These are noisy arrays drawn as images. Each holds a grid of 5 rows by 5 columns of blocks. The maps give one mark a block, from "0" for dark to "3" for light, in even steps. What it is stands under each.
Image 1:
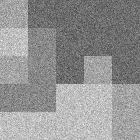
20000
31000
21020
11332
33332
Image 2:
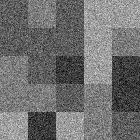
12133
11132
21030
22120
30321
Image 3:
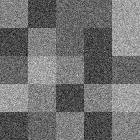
20113
02103
13201
32023
01202
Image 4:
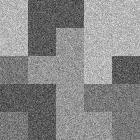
30033
30233
12230
00211
10221
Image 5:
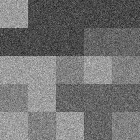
30000
00011
33232
23111
32312
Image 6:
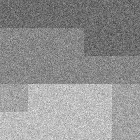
00000
11100
11111
23332
33332
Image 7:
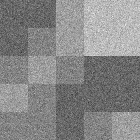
00233
01233
12100
21000
11012
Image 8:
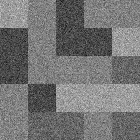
32022
02003
02221
20333
21121
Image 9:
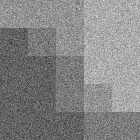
22233
01233
00133
00123
00011
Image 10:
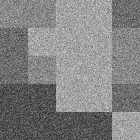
22331
13332
12332
00331
00003
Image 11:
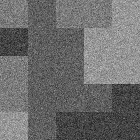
21223
01133
21133
21110
31000
